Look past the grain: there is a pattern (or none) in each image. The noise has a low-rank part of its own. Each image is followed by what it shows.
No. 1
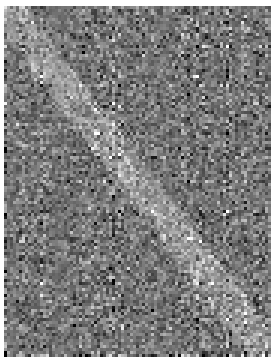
a diagonal band
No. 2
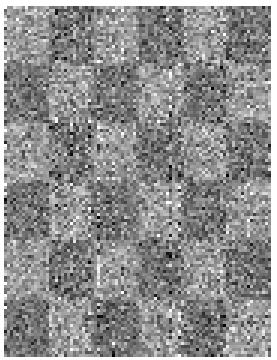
a checkerboard
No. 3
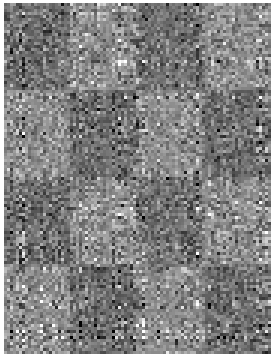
a checkerboard
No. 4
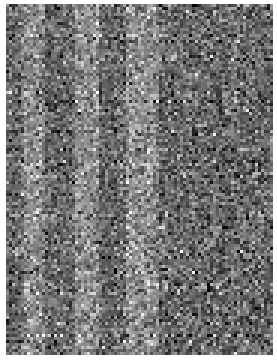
bands of columns
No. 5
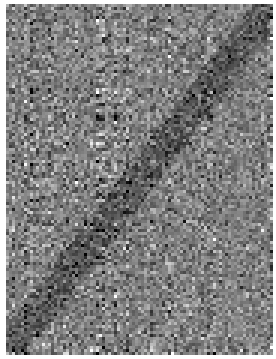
a diagonal band
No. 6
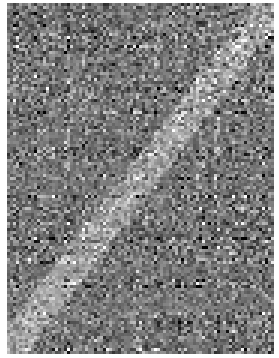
a diagonal band
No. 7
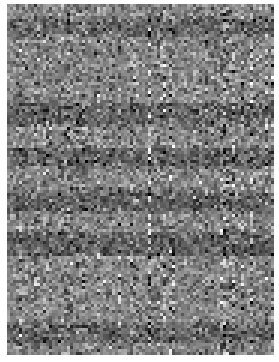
bands of rows
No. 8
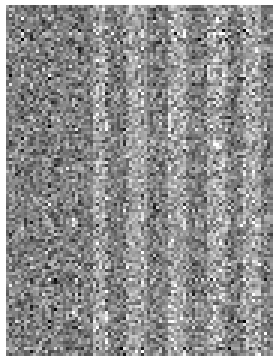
bands of columns
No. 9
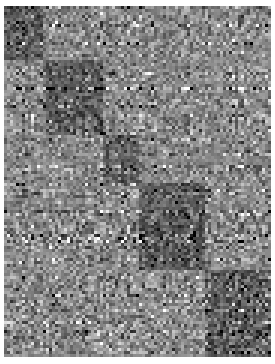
blocks along the diagonal
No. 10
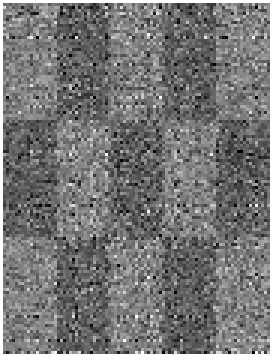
a checkerboard
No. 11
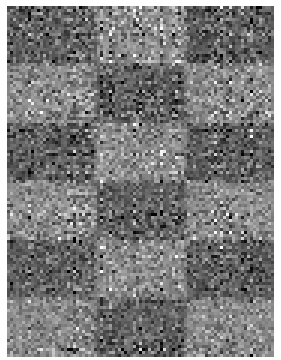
a checkerboard
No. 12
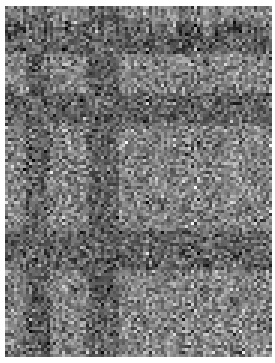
bands of rows crossing bands of columns
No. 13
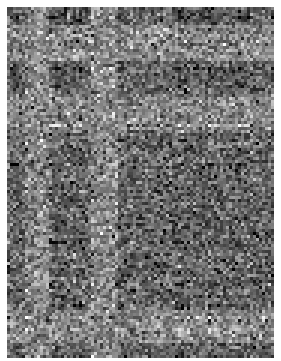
bands of rows crossing bands of columns
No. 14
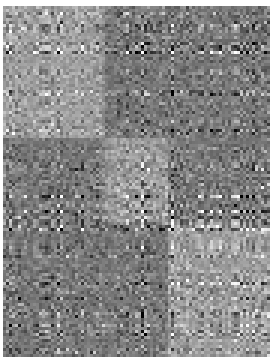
blocks along the diagonal
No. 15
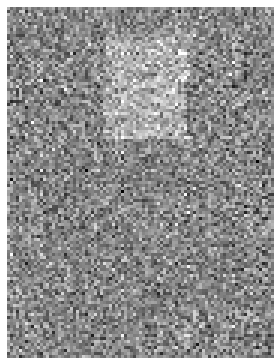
one block
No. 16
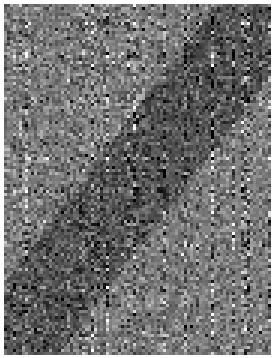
a diagonal band
